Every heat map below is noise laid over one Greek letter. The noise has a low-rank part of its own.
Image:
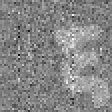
xi
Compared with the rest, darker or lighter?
lighter
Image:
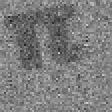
pi
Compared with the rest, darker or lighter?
darker
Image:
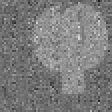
phi
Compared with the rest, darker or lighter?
lighter
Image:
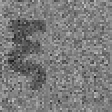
xi
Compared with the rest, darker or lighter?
darker
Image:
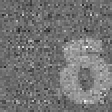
delta
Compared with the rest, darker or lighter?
lighter
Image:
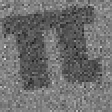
pi
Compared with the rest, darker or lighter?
darker
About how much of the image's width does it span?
nearly all
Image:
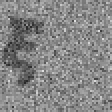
xi
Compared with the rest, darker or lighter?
darker
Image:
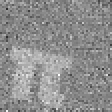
pi
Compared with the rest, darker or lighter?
lighter
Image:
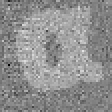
alpha
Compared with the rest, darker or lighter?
lighter
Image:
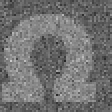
omega
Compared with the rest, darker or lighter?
lighter
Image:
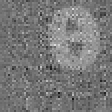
theta
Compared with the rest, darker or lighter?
lighter
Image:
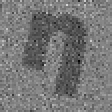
eta
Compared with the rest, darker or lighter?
darker
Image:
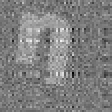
eta
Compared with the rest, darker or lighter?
lighter
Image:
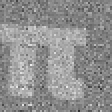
pi
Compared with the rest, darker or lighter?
lighter
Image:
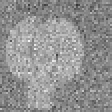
phi
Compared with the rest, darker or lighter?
lighter
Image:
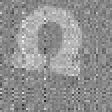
omega
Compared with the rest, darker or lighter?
lighter
